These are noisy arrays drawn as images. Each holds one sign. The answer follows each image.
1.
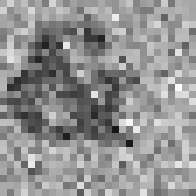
ampersand
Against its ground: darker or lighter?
darker
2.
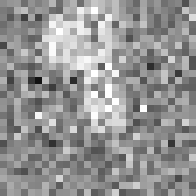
pilcrow
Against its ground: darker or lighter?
lighter
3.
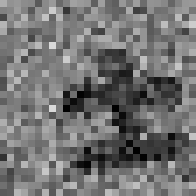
plus-minus sign
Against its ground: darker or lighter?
darker
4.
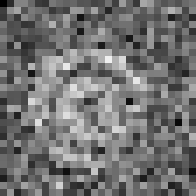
at sign
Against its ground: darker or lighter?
lighter
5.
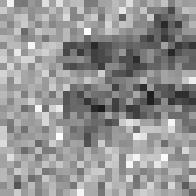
not-equal sign
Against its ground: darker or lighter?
darker
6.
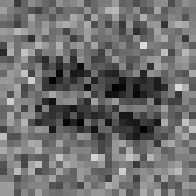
equals sign
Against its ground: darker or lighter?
darker
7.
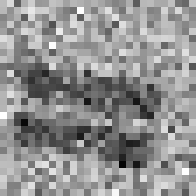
equals sign
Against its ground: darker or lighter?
darker
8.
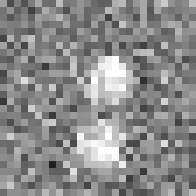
colon
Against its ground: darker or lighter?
lighter
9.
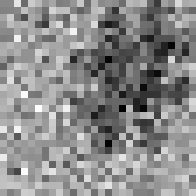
hash sign
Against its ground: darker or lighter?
darker
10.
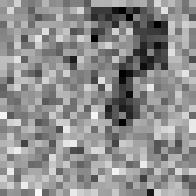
question mark
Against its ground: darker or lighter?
darker
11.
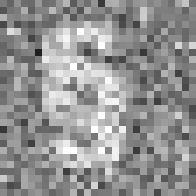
section sign
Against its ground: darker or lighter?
lighter
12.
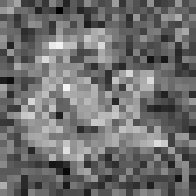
ampersand
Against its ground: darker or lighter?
lighter
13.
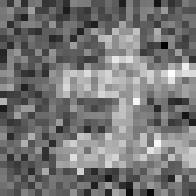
plus-minus sign
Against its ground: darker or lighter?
lighter
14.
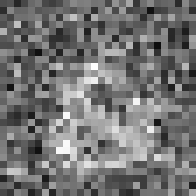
ampersand
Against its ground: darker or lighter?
lighter
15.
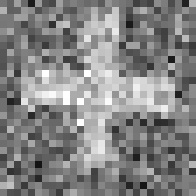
plus sign
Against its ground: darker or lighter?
lighter
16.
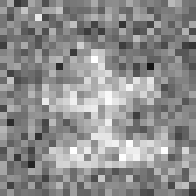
plus-minus sign
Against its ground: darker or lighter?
lighter
